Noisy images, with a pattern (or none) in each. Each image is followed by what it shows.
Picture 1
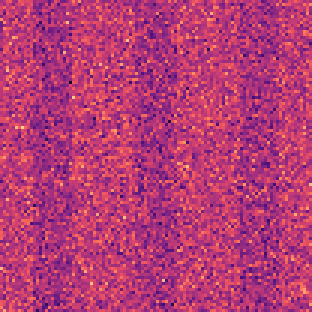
vertical stripes
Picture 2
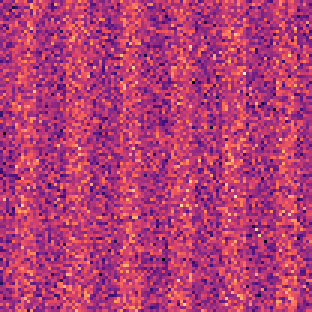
vertical stripes
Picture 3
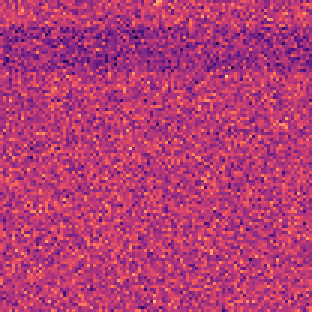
one horizontal stripe
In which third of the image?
top
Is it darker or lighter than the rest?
darker
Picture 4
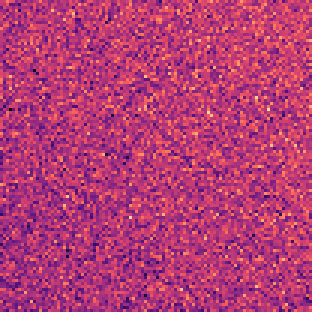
a smooth slope
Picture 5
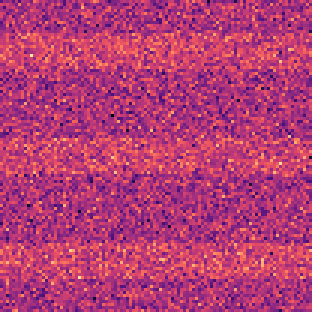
horizontal stripes
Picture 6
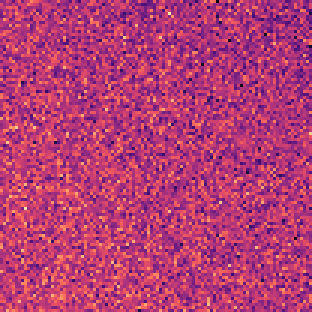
a smooth slope
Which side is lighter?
bottom left
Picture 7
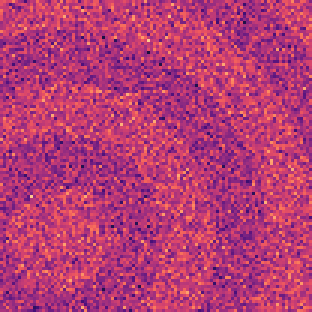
rings round one point
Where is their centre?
bottom left
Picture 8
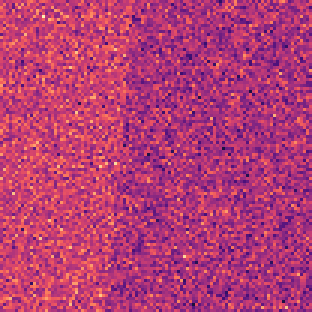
a sharp edge
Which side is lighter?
left
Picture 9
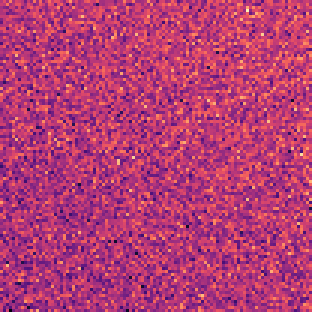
a smooth slope
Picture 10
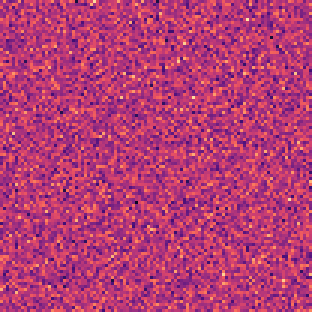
only noise
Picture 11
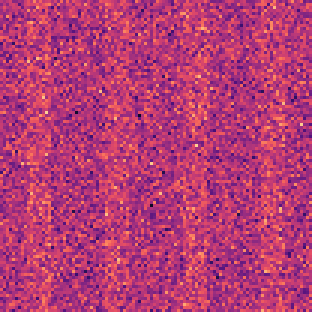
vertical stripes
